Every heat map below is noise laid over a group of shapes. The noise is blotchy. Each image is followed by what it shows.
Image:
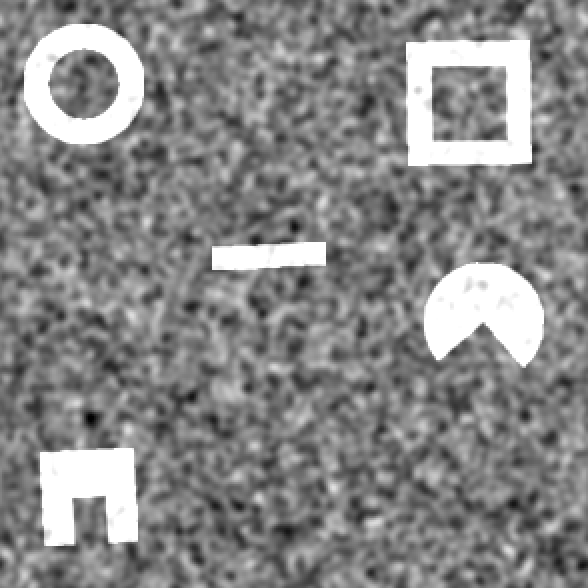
top left: ring; top right: square frame; centre: bar; middle right: disc with a wedge cut out; bottom left: square with a notch
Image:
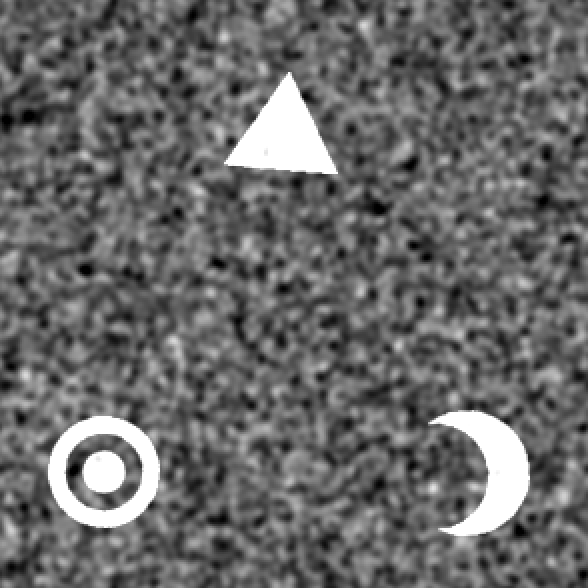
top middle: triangle; bottom left: bullseye; bottom right: crescent
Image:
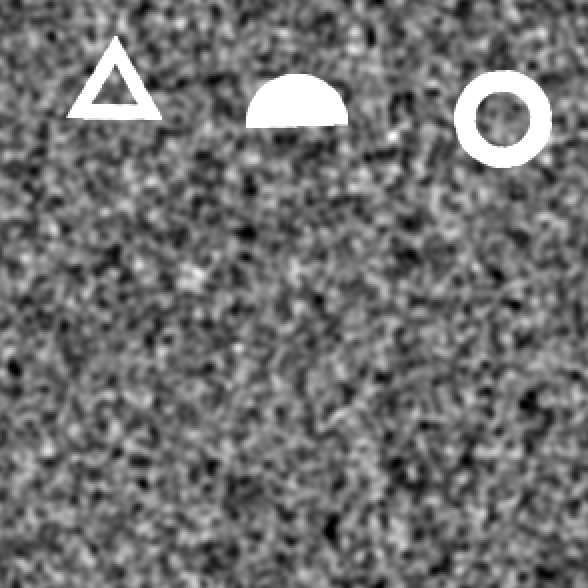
top left: triangle frame; top middle: half disc; top right: ring
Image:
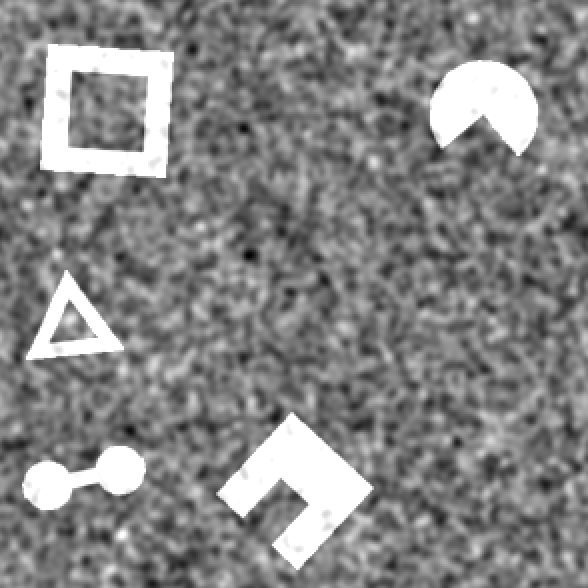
top left: square frame; top right: disc with a wedge cut out; middle left: triangle frame; bottom left: dumbbell; bottom middle: square with a notch
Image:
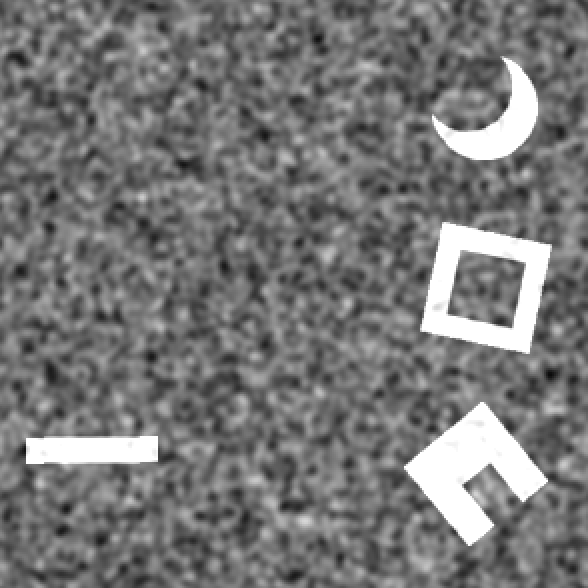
top right: crescent; middle right: square frame; bottom left: bar; bottom right: square with a notch
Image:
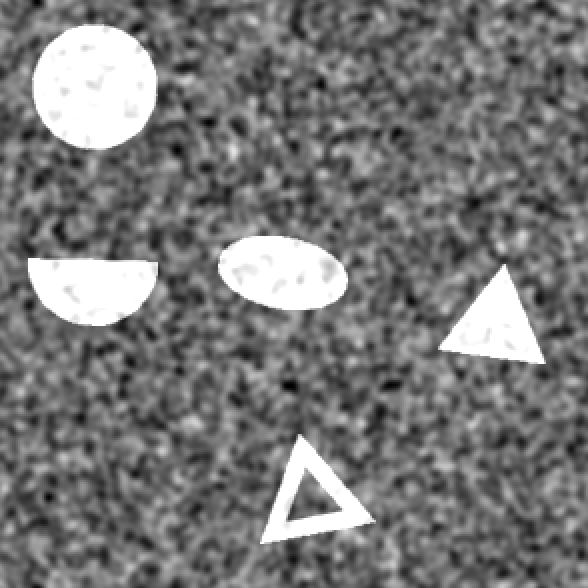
top left: disc; middle left: half disc; centre: ellipse; middle right: triangle; bottom middle: triangle frame
